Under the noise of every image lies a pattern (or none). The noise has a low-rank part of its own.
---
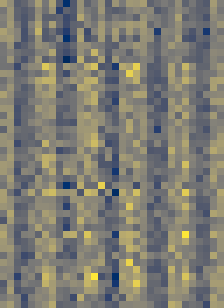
vertical stripes
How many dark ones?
5
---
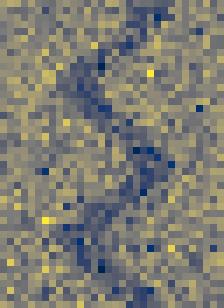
a wavy band
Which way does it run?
top to bottom
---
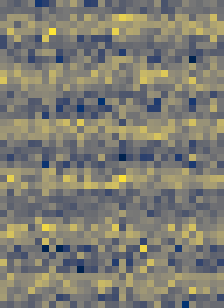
horizontal stripes
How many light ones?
6
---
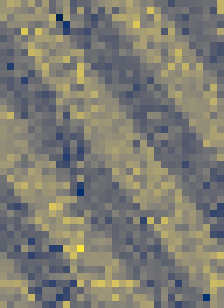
diagonal stripes
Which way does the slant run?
top left to bottom right
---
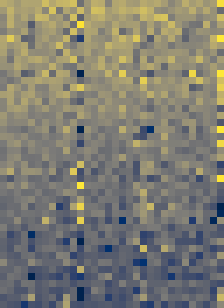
a smooth slope
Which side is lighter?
top
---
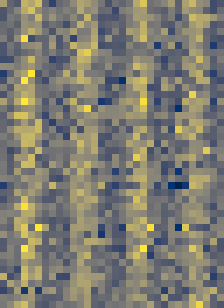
vertical stripes
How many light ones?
4
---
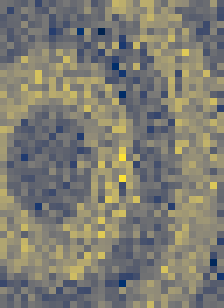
rings round one point
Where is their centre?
middle left
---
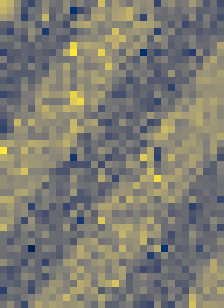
diagonal stripes
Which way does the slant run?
bottom left to top right
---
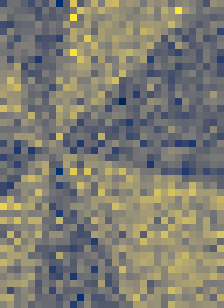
spokes from one point
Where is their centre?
middle left
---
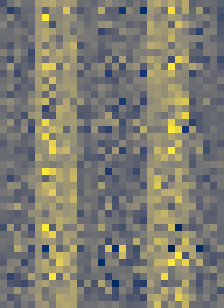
vertical stripes
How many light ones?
2
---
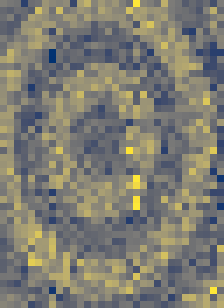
rings round one point
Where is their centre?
centre
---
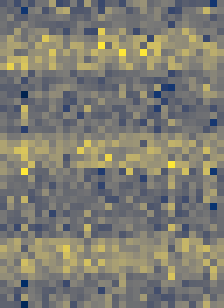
horizontal stripes
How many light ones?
3
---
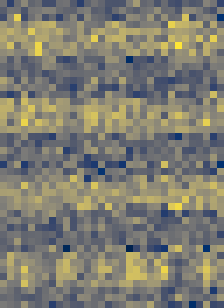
horizontal stripes
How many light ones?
4
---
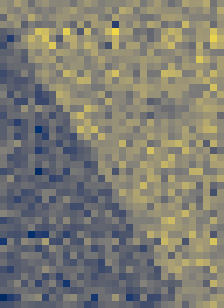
a sharp edge
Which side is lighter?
top right
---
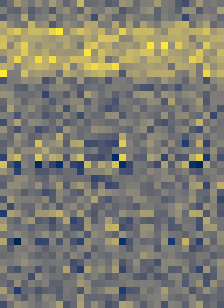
one horizontal stripe
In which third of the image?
top
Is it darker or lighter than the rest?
lighter
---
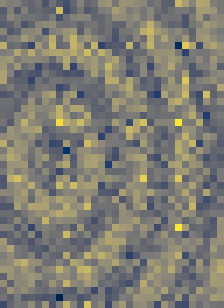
rings round one point
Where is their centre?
middle left
